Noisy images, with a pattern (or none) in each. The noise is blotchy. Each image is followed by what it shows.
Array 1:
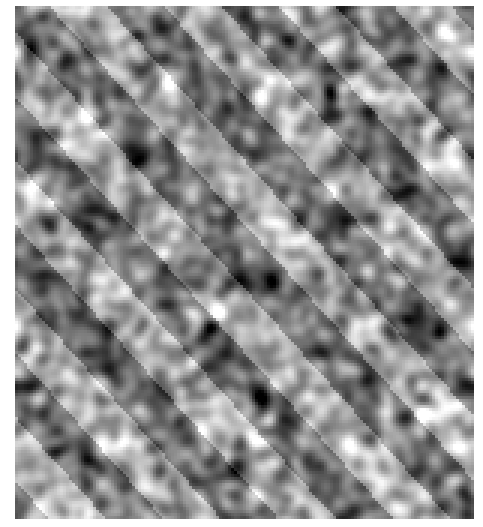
diagonal stripes
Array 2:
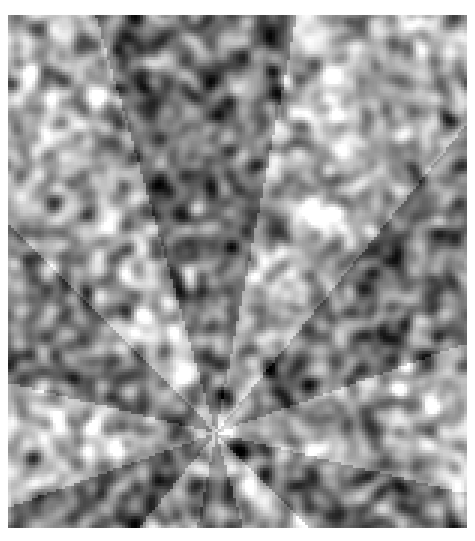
spokes from one point
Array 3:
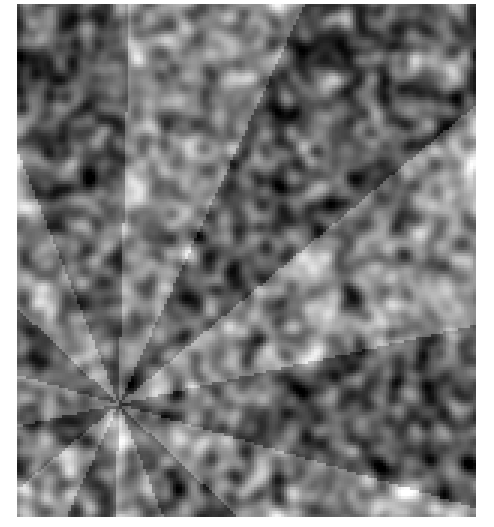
spokes from one point
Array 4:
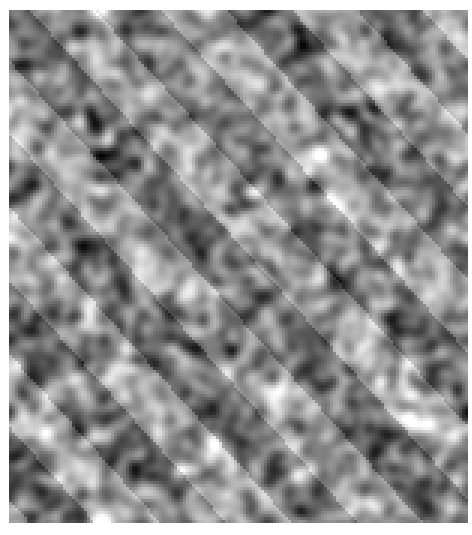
diagonal stripes
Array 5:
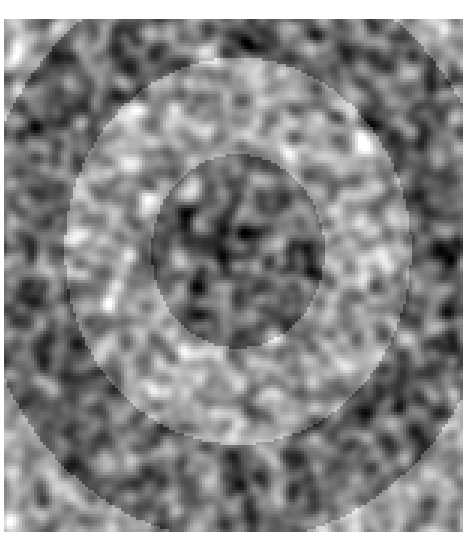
rings round one point
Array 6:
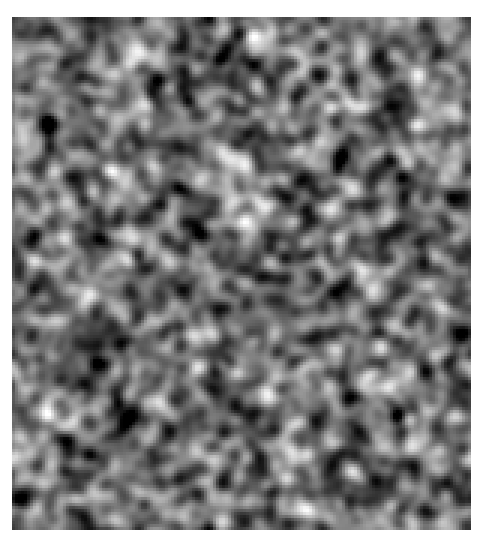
only noise
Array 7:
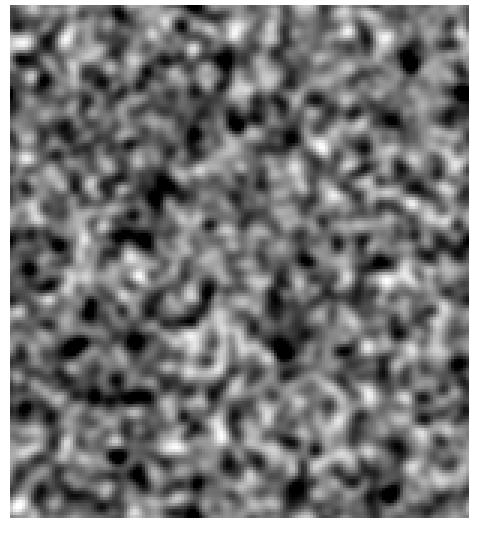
only noise
